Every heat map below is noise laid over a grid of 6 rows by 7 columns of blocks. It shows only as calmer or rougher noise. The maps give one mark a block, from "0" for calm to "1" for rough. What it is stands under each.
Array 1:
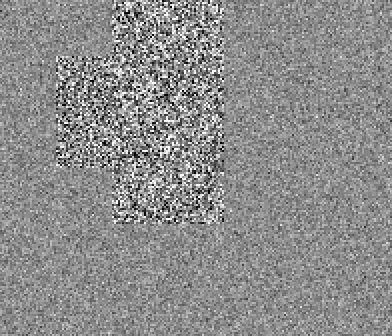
0011000
0111000
0111000
0011000
0000000
0000000
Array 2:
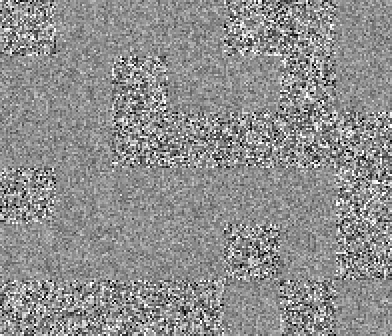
1000110
0010010
0011111
1000001
0000101
1111010
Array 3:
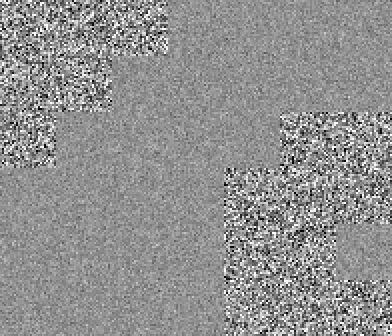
1110000
1100000
1000011
0000111
0000110
0000111
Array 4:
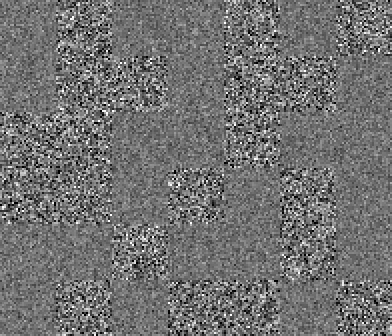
0100101
0110110
1100100
1101010
0010010
0101101
